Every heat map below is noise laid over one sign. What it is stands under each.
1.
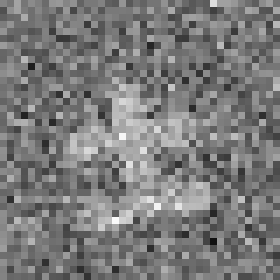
plus-minus sign
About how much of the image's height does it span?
half
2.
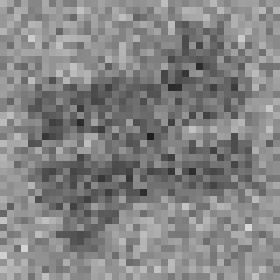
not-equal sign
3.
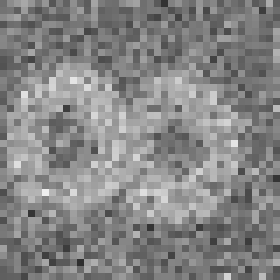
infinity sign
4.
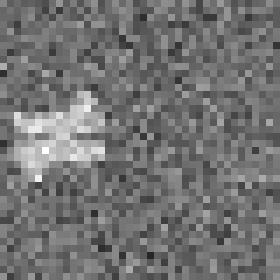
not-equal sign
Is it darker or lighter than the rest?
lighter
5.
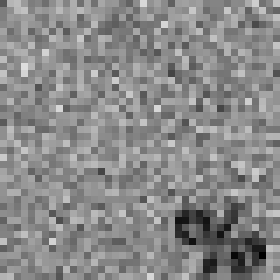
percent sign
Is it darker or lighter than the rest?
darker
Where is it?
bottom right
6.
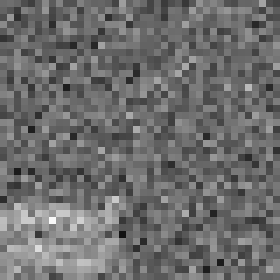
approximately sign
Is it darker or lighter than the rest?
lighter
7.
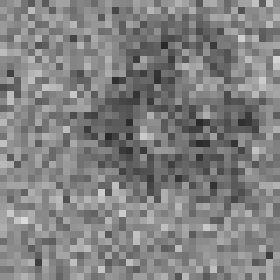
ampersand
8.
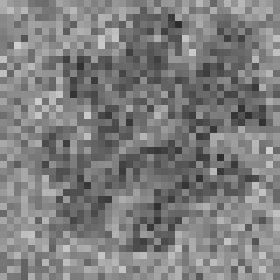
hash sign
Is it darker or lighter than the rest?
darker
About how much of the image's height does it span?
nearly all
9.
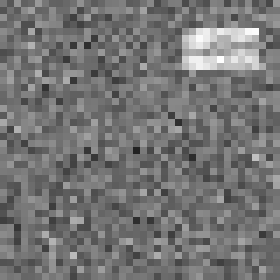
equals sign
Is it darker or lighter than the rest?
lighter
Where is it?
top right
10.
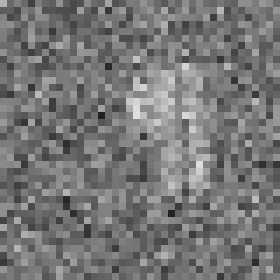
pilcrow
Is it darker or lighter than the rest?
lighter
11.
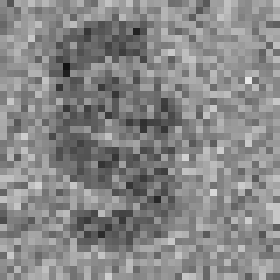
section sign
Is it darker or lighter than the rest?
darker
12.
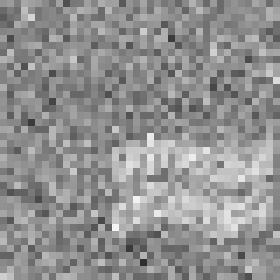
approximately sign
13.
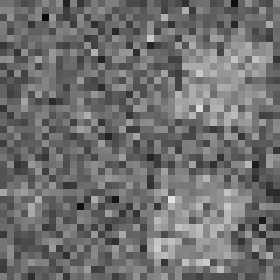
colon
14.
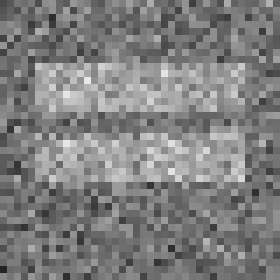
equals sign
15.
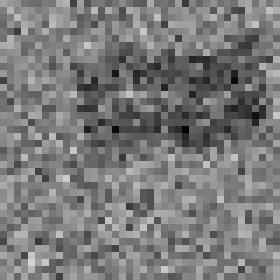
approximately sign
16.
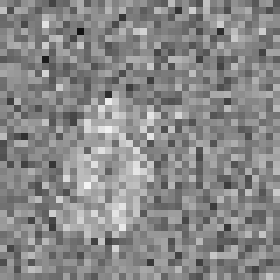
section sign
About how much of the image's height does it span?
half
